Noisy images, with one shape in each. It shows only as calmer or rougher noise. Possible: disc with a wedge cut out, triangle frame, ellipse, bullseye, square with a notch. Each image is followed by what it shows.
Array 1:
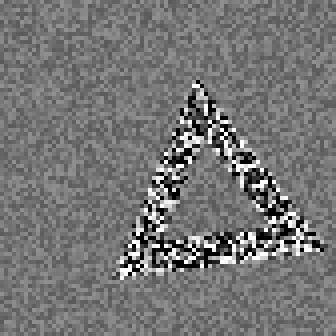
triangle frame
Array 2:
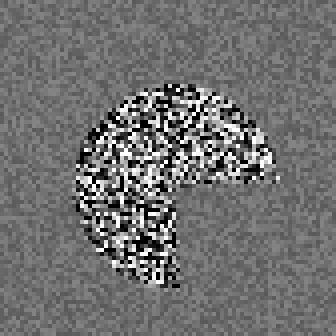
disc with a wedge cut out
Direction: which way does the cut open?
down and right
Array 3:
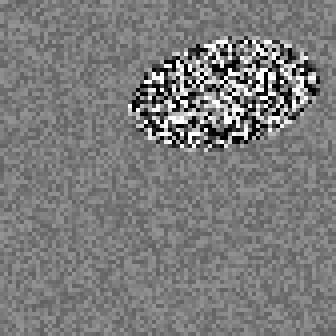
ellipse
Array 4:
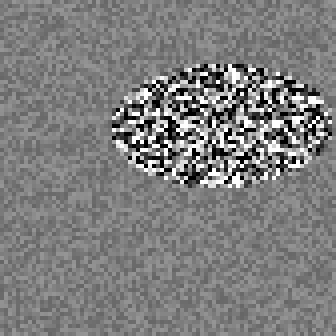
ellipse
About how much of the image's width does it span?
two thirds
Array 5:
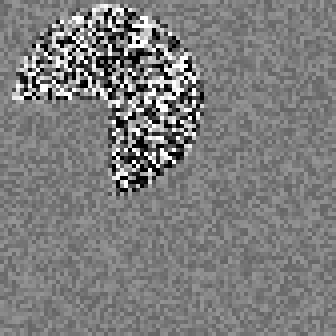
disc with a wedge cut out
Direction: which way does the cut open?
down and left
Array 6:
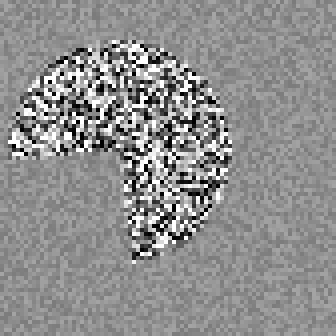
disc with a wedge cut out
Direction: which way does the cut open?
down and left
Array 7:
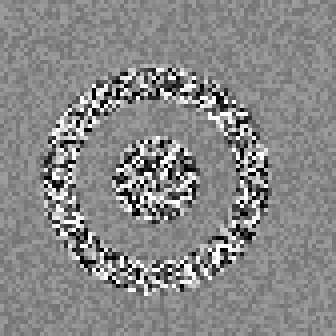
bullseye
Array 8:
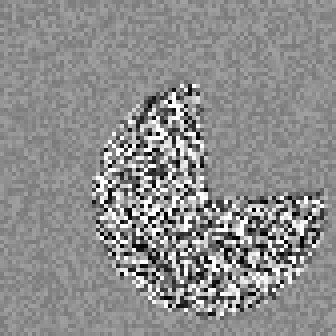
disc with a wedge cut out
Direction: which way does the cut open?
up and right
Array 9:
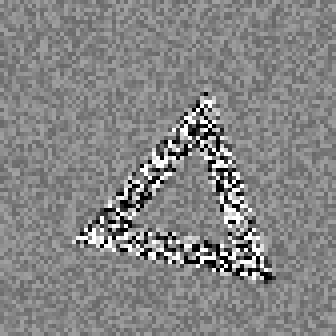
triangle frame
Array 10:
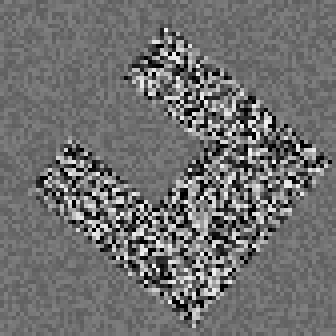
square with a notch
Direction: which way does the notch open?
up and left
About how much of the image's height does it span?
nearly all
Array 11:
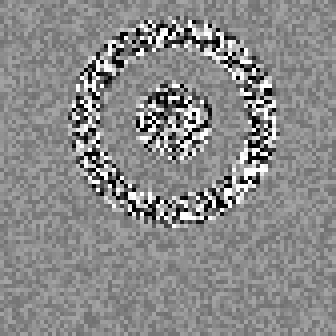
bullseye
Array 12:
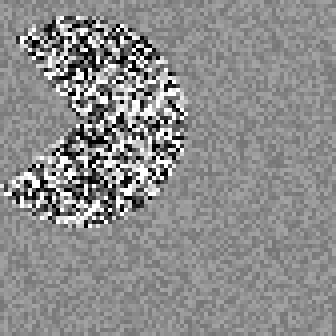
disc with a wedge cut out
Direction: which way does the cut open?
left
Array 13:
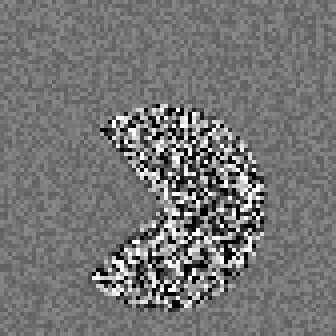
disc with a wedge cut out
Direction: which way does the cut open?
left
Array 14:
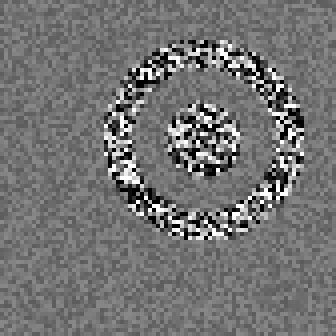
bullseye
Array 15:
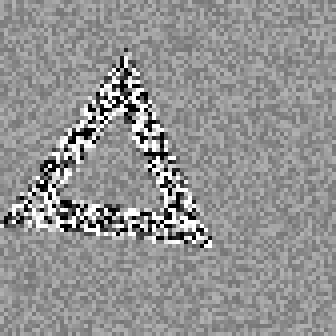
triangle frame
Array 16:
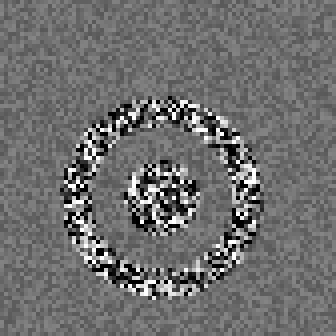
bullseye
